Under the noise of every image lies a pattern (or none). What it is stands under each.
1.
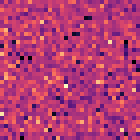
only noise
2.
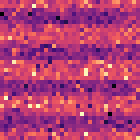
horizontal stripes
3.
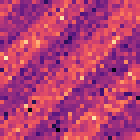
diagonal stripes
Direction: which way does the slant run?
bottom left to top right
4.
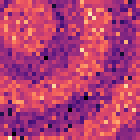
rings round one point
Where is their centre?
top left
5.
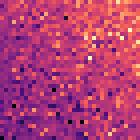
a smooth slope
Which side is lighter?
top right
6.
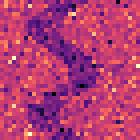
a wavy band
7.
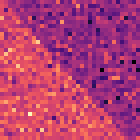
a sharp edge
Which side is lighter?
bottom left
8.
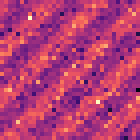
diagonal stripes
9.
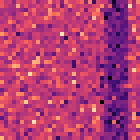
one vertical stripe
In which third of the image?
right
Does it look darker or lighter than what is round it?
darker
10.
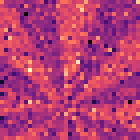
spokes from one point
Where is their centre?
bottom middle
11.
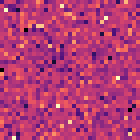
only noise
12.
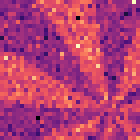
spokes from one point
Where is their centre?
bottom right
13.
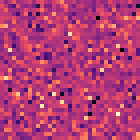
only noise
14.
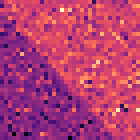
a sharp edge
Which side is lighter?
top right
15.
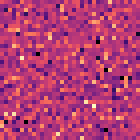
only noise
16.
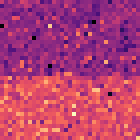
a sharp edge
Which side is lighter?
bottom
